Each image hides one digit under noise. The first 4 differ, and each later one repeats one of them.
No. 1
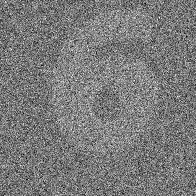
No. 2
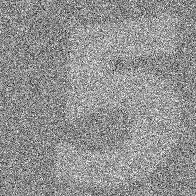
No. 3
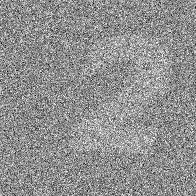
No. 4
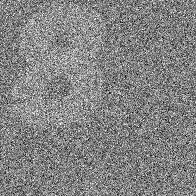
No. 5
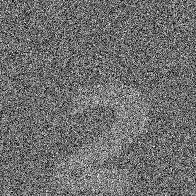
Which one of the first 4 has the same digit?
3
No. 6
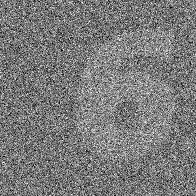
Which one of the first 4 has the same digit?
1
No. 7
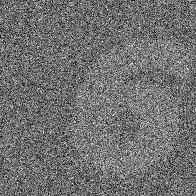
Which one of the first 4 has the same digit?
1
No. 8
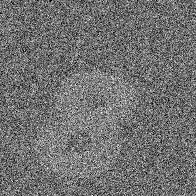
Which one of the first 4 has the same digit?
4
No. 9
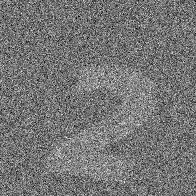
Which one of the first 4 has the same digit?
3
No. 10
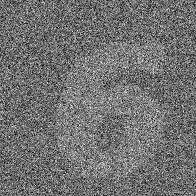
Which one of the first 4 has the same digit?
1
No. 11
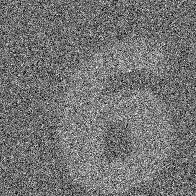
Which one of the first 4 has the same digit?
1
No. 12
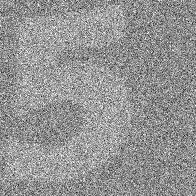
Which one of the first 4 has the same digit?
2
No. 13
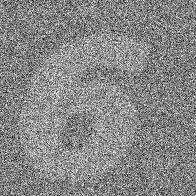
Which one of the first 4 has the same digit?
1
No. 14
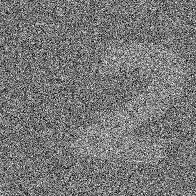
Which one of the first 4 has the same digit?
3
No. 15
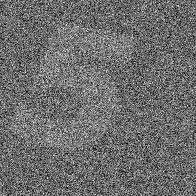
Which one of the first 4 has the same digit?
2
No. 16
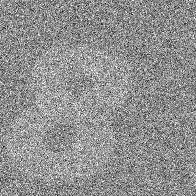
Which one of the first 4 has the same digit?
4
